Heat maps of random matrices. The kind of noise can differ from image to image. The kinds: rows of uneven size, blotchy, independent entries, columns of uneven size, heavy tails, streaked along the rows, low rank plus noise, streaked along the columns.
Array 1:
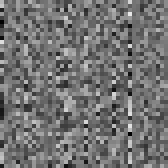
columns of uneven size
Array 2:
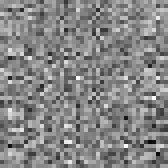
low rank plus noise
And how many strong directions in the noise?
two
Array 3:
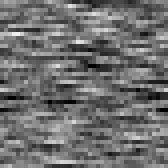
streaked along the rows
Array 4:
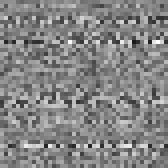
rows of uneven size
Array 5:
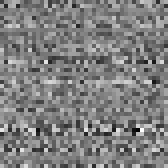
rows of uneven size
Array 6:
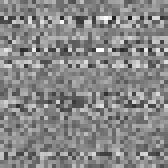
rows of uneven size
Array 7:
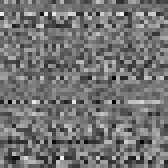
rows of uneven size
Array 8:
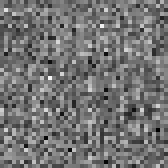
low rank plus noise
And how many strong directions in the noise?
five to eight
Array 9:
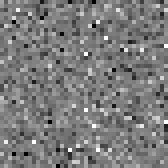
heavy tails
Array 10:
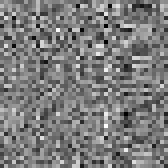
low rank plus noise
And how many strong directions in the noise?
three or four
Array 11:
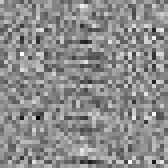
low rank plus noise
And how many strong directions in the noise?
two
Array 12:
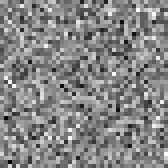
independent entries
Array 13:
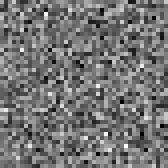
independent entries
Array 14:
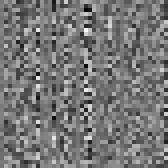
columns of uneven size
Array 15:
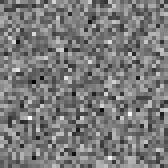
independent entries
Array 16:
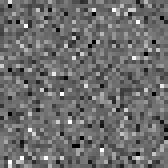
heavy tails
